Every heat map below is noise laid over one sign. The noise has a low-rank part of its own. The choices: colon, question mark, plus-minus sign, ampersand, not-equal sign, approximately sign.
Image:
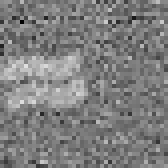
approximately sign
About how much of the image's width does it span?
half
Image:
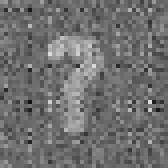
question mark
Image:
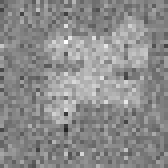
not-equal sign
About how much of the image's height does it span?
two thirds
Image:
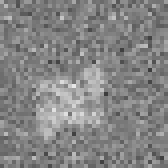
not-equal sign
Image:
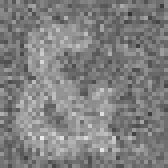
ampersand
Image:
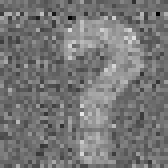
question mark
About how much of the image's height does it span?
nearly all
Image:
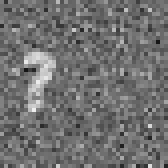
question mark
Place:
middle left
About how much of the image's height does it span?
a third
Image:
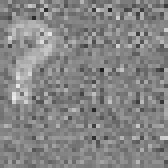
question mark
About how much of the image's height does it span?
half
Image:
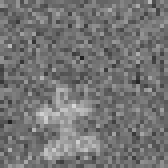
plus-minus sign
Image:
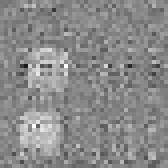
colon
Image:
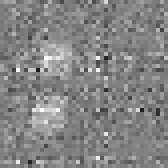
colon
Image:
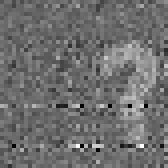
question mark
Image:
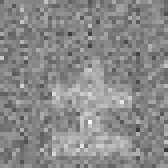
plus-minus sign
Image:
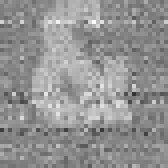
ampersand
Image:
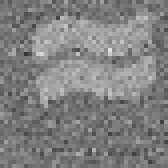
approximately sign
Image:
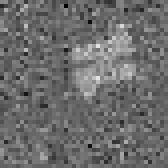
not-equal sign
